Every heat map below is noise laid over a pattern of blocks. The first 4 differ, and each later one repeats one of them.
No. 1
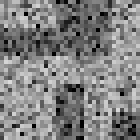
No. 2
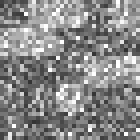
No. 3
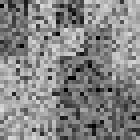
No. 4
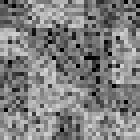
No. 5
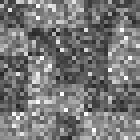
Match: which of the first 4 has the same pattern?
4
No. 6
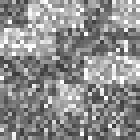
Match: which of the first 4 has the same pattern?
2
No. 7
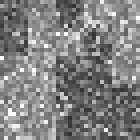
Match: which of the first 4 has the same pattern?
3
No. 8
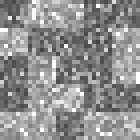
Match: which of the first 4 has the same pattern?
4
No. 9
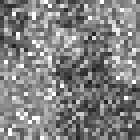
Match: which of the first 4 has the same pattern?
3
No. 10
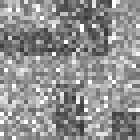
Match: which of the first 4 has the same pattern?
1
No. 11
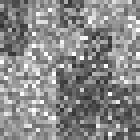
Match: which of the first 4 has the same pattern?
3
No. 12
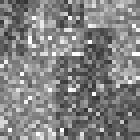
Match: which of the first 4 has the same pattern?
3
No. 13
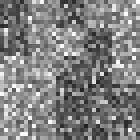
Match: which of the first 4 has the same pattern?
3
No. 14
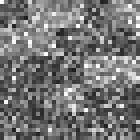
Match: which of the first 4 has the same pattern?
2
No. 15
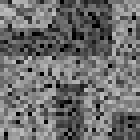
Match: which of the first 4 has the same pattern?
1
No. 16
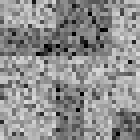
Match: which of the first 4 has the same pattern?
1
